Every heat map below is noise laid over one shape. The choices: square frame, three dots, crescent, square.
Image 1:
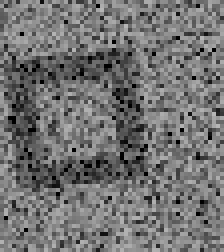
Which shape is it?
square frame
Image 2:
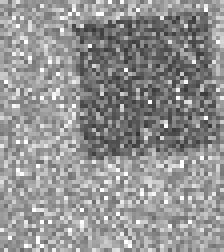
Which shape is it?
square
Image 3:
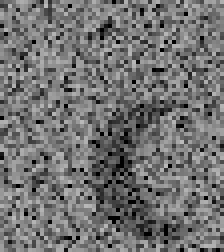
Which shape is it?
crescent
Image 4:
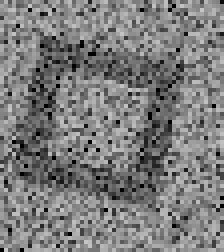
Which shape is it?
square frame
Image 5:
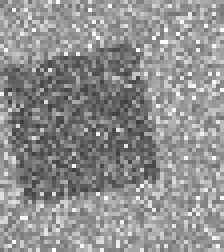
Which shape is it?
square
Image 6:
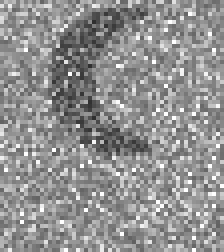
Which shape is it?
crescent
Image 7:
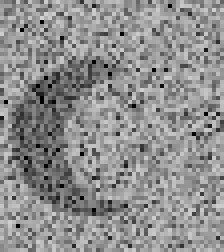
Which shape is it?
crescent
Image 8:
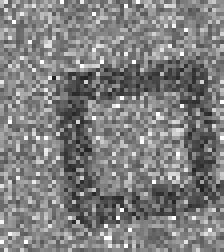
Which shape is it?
square frame
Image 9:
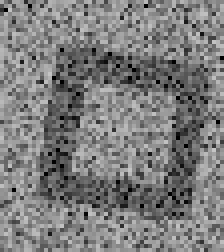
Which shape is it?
square frame
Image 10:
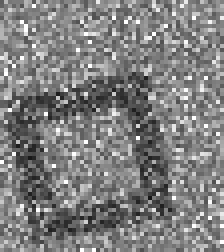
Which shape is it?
square frame
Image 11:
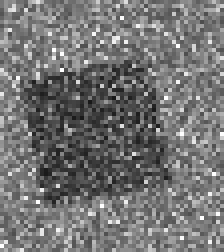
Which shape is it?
square
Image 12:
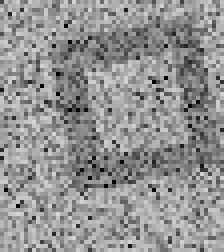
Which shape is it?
square frame
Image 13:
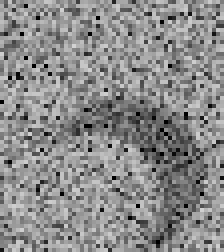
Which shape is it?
crescent
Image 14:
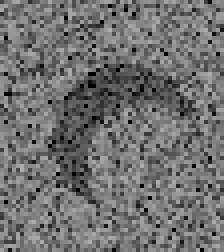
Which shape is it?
crescent
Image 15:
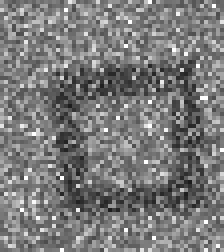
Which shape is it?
square frame
